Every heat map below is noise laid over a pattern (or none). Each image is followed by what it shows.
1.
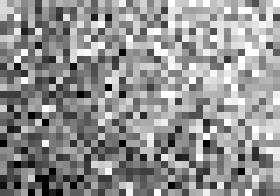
a smooth slope
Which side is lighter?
top right
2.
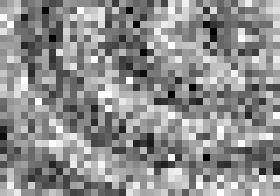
rings round one point
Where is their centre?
top right
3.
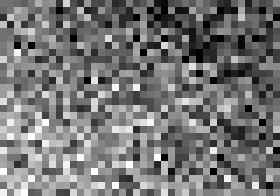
a smooth slope
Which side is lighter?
bottom left
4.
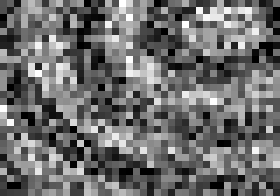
rings round one point
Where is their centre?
top right
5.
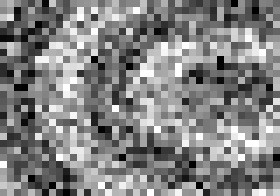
rings round one point
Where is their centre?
middle right
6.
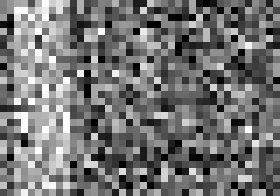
one vertical stripe
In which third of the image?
left
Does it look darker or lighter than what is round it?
lighter
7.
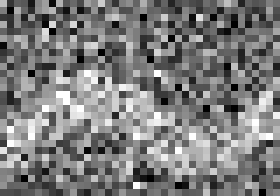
a wavy band
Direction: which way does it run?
left to right
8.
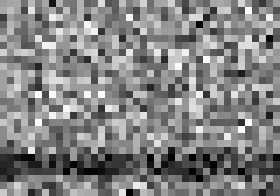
one horizontal stripe
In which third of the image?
bottom
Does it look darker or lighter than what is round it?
darker
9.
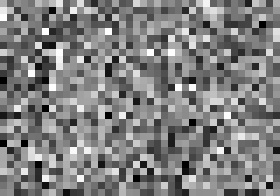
only noise
